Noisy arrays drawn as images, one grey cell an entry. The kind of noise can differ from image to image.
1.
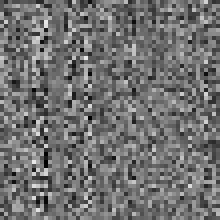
columns of uneven size
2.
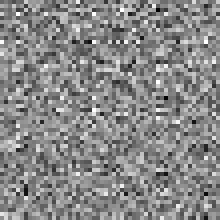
low rank plus noise
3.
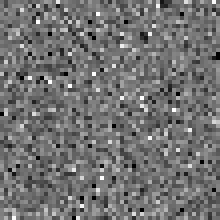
heavy tails
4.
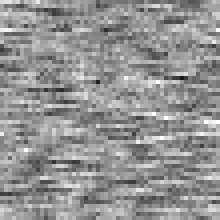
streaked along the rows
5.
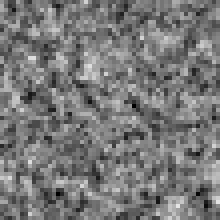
blotchy
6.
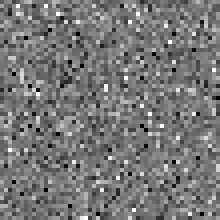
heavy tails
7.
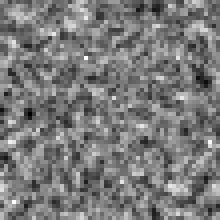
blotchy
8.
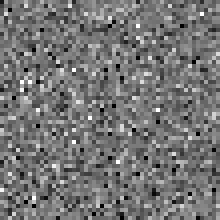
heavy tails
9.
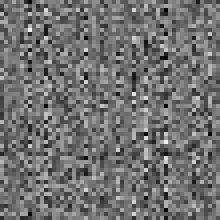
columns of uneven size
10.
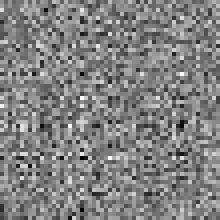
low rank plus noise
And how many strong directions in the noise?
two
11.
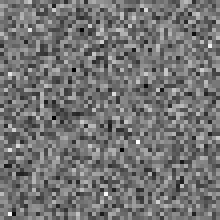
independent entries
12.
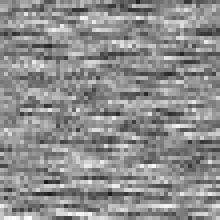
streaked along the rows
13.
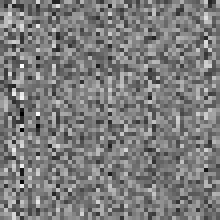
columns of uneven size
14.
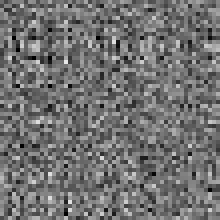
low rank plus noise
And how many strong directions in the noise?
two
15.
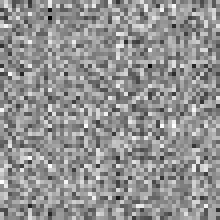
low rank plus noise
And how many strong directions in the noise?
five to eight
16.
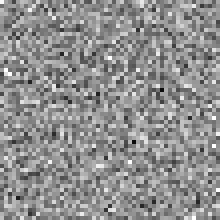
independent entries
